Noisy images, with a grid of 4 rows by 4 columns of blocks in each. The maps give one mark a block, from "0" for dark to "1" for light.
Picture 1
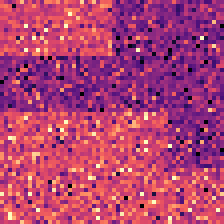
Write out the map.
1100
0000
1110
1111
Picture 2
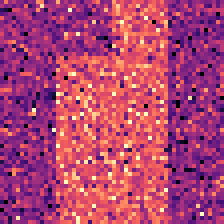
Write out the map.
0010
0110
0110
0110
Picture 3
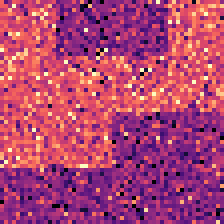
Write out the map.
1001
1111
1100
0000
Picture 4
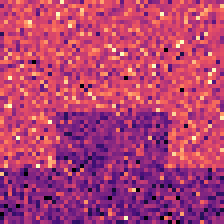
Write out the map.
1111
1111
1001
0000
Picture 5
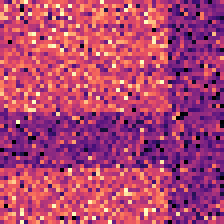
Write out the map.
1110
1110
0000
1110
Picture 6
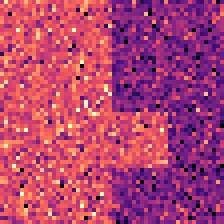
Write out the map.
1100
1100
1110
1100
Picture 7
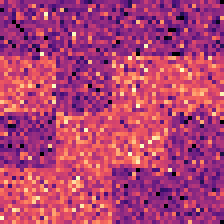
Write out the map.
0000
1011
0110
1100
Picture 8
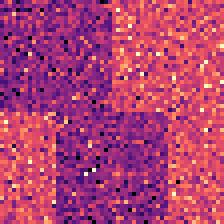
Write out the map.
0011
0011
1001
1001
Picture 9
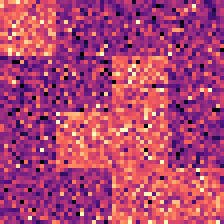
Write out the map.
1000
0010
0110
0011
